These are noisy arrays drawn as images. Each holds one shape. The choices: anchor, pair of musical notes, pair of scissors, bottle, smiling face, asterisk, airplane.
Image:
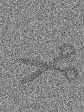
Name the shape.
pair of scissors
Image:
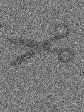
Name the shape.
pair of scissors
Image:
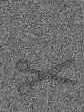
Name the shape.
pair of scissors
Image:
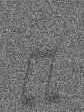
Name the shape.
pair of musical notes
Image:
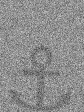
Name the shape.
anchor
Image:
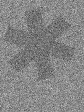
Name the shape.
asterisk
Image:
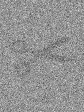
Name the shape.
pair of scissors
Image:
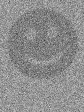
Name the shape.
smiling face
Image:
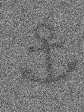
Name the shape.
anchor
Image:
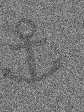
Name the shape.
anchor
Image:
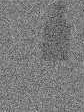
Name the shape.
bottle
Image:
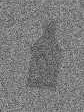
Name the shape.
bottle
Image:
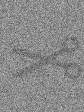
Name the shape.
pair of scissors
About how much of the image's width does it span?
nearly all
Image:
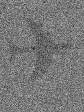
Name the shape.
airplane
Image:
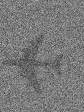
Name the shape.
airplane
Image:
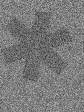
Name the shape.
asterisk
